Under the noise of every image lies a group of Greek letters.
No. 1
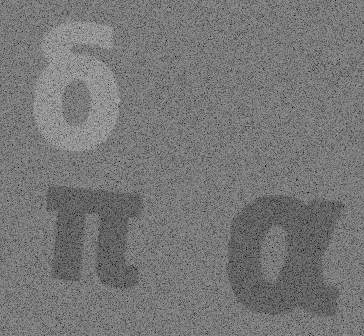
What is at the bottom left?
pi
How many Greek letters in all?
3
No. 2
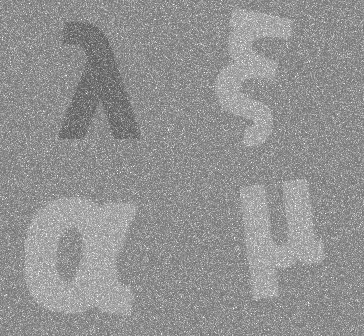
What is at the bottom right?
mu
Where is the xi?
top right
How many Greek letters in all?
4
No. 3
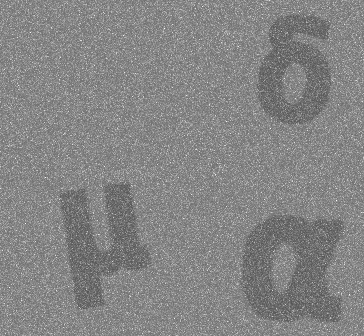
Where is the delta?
top right
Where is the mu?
bottom left
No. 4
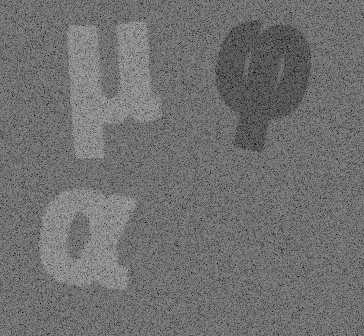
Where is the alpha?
bottom left
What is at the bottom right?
nothing
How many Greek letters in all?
3
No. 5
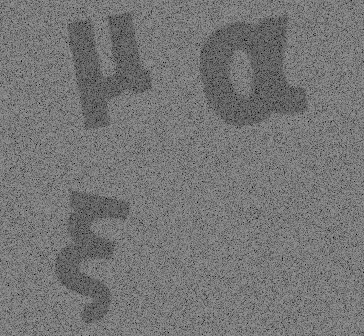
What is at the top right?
alpha
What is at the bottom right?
nothing
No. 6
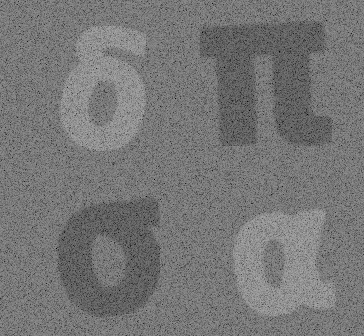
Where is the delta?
top left
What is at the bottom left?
sigma
